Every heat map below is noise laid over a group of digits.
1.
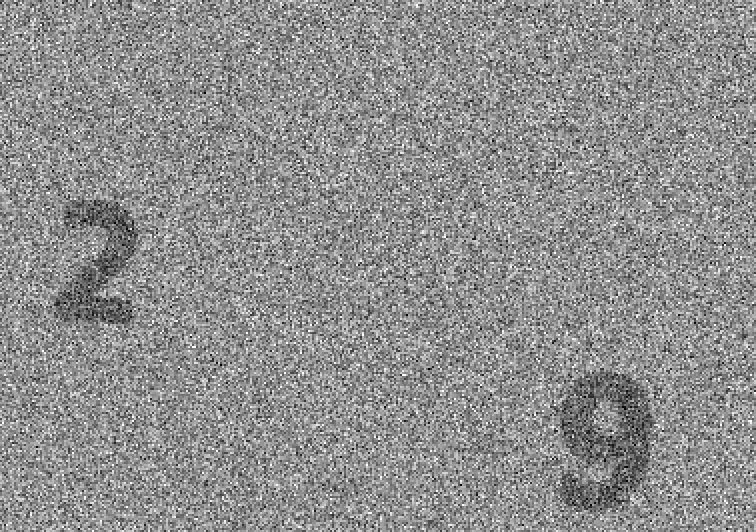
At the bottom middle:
nothing
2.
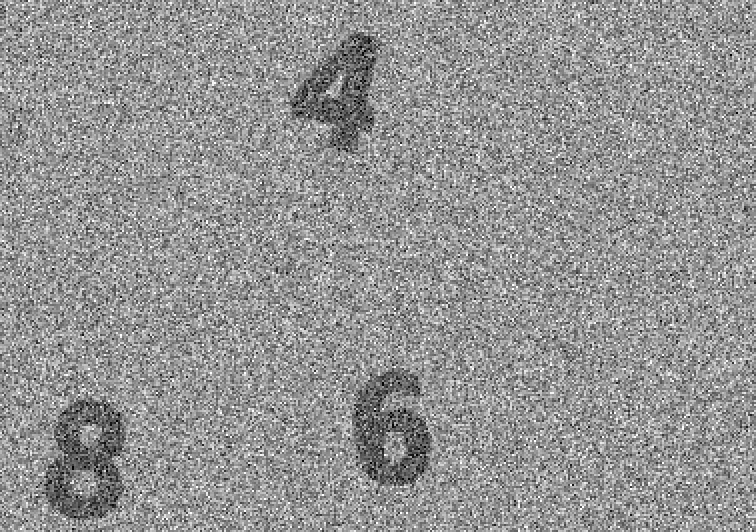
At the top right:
nothing
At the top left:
nothing
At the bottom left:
8
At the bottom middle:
6
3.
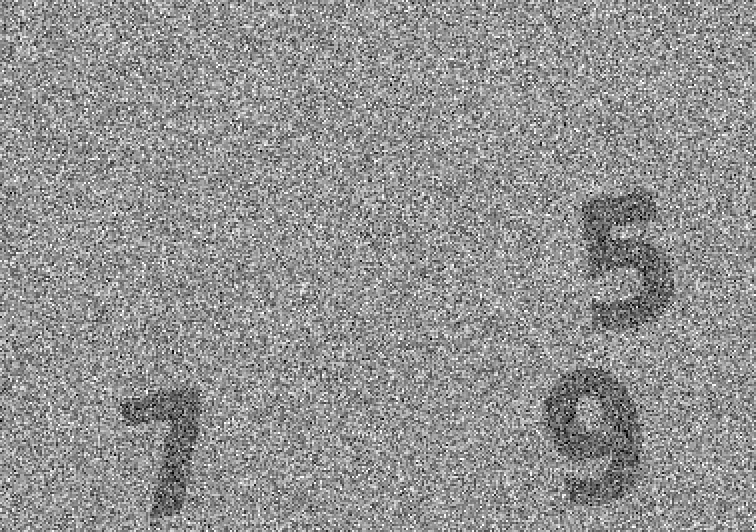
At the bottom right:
9
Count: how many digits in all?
3
